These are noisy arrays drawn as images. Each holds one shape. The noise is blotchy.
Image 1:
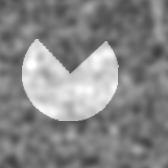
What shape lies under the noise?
disc with a wedge cut out
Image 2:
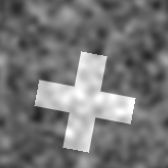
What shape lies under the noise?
cross
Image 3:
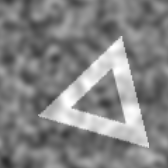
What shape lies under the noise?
triangle frame
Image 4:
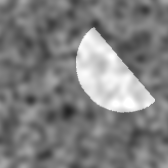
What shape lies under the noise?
half disc
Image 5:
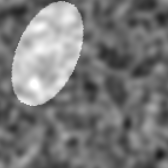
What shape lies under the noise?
ellipse
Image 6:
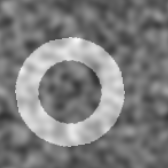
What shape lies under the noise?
ring
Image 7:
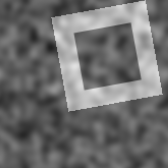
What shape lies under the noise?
square frame
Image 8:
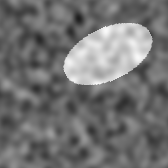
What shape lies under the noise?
ellipse
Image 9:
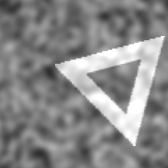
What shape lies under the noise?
triangle frame
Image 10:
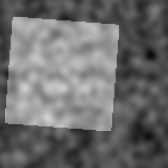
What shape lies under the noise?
square
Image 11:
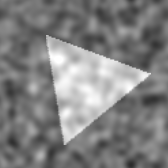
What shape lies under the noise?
triangle
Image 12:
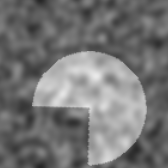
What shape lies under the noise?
disc with a wedge cut out
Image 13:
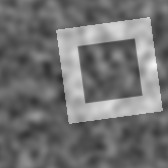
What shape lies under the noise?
square frame
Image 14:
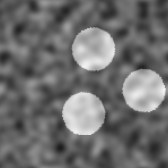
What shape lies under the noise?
three dots
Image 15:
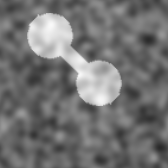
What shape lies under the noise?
dumbbell
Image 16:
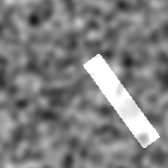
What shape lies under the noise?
bar
